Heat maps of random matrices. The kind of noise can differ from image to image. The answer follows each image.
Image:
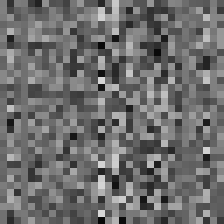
columns of uneven size
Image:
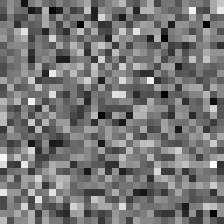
low rank plus noise
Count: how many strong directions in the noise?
five to eight
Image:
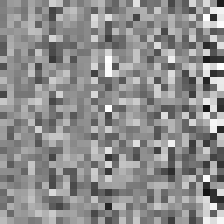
columns of uneven size
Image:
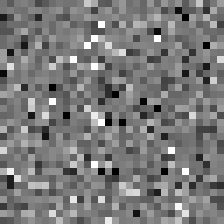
heavy tails
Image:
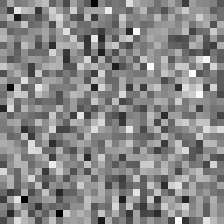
independent entries
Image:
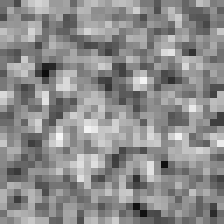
blotchy
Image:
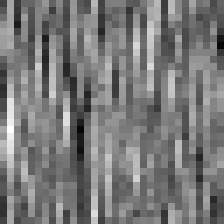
streaked along the columns
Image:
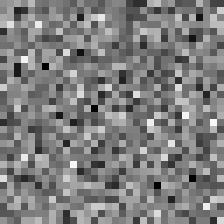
independent entries
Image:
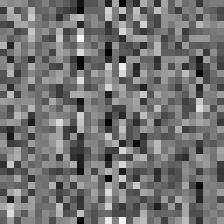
columns of uneven size
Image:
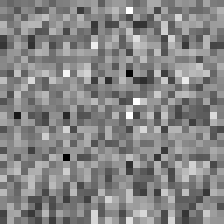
low rank plus noise
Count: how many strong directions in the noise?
two
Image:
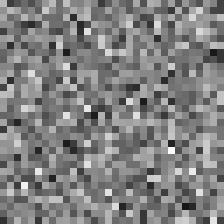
independent entries
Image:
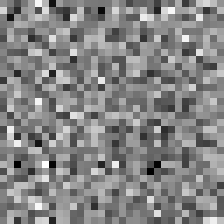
low rank plus noise
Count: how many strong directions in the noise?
three or four
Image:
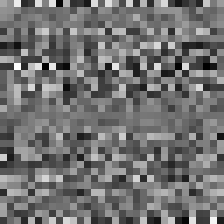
rows of uneven size
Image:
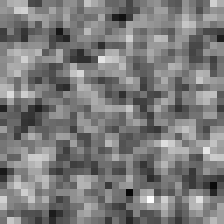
blotchy
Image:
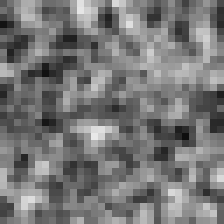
blotchy
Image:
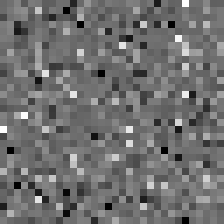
heavy tails
